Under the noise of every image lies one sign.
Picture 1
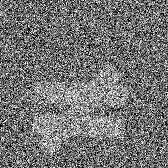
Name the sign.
not-equal sign
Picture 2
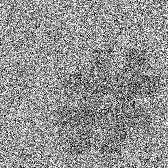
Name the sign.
hash sign
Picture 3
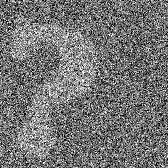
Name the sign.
question mark
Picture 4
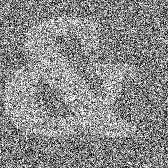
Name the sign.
ampersand
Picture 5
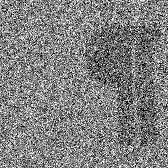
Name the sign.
pilcrow
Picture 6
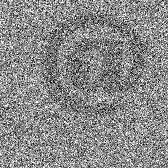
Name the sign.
at sign
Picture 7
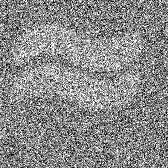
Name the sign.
approximately sign
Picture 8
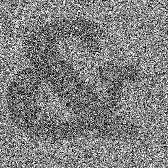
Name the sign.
ampersand
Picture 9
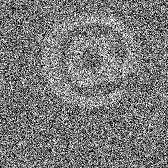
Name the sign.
at sign
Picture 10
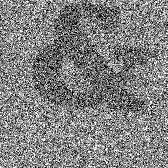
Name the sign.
ampersand
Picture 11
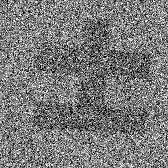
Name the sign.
plus-minus sign
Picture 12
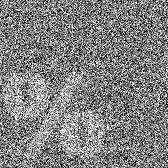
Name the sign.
percent sign
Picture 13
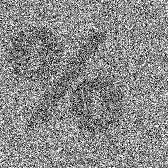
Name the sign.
percent sign
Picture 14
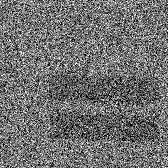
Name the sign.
equals sign
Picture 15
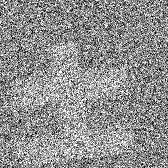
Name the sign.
plus-minus sign
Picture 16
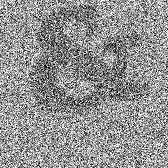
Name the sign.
ampersand
